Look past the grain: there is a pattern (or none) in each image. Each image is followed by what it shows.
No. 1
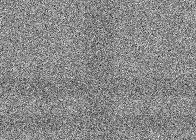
bands of rows crossing bands of columns
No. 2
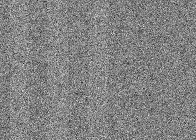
bands of columns
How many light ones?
3
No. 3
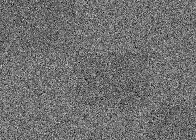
blocks along the diagonal
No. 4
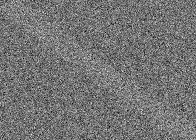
a diagonal band
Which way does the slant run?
top left to bottom right
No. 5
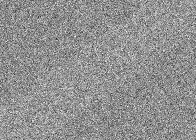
a diagonal band
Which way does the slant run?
bottom left to top right
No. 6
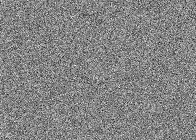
only noise
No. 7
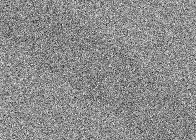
a diagonal band
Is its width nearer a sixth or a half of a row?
a half
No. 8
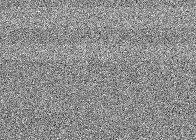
bands of rows
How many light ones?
2
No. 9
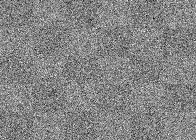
a checkerboard
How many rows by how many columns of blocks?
5 by 6
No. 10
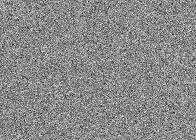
only noise
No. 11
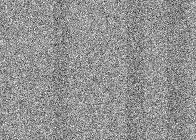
bands of columns
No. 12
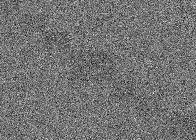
blocks along the diagonal
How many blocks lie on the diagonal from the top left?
7
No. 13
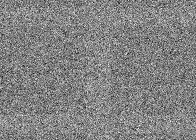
bands of rows crossing bands of columns
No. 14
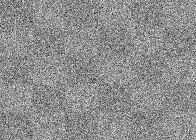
a checkerboard
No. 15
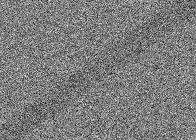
a diagonal band
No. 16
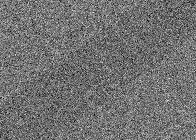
a diagonal band
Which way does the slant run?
bottom left to top right
